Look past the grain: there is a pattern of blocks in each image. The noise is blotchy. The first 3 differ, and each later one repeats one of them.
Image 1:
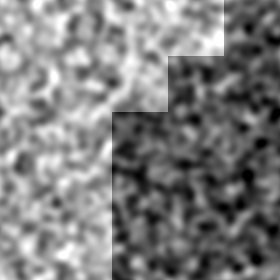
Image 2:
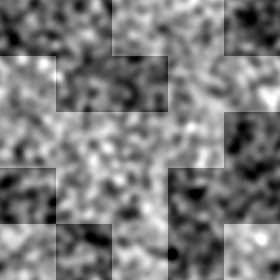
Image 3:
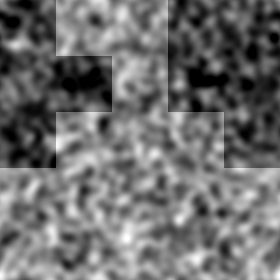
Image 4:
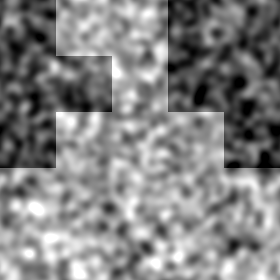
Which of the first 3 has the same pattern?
3
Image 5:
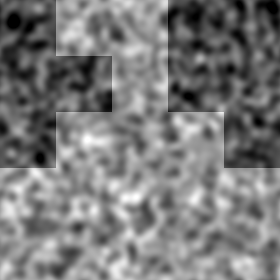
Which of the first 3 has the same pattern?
3
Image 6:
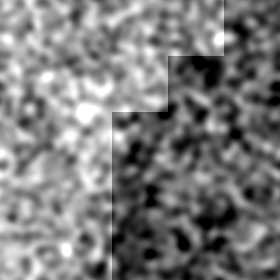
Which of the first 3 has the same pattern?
1
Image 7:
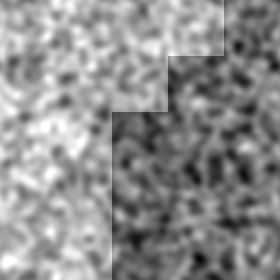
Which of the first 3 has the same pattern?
1
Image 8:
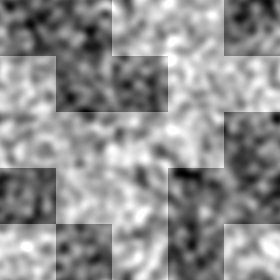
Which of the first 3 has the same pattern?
2
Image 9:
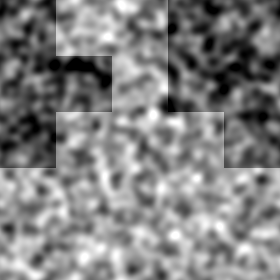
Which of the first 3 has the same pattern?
3
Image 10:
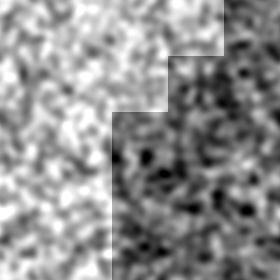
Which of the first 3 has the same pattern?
1
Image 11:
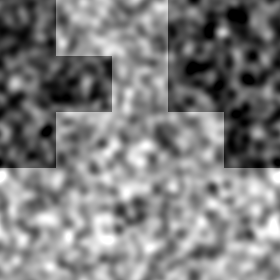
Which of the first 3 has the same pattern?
3
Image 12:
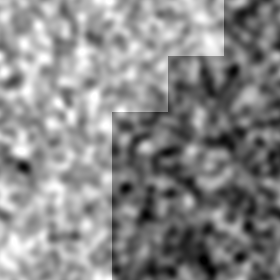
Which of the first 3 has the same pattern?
1
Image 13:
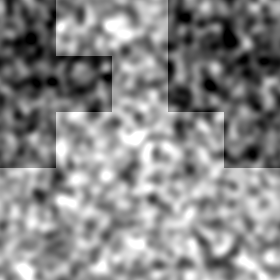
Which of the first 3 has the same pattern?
3
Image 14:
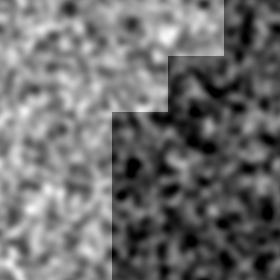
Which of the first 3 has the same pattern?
1
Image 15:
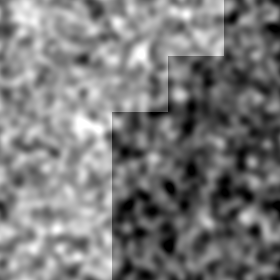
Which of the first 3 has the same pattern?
1
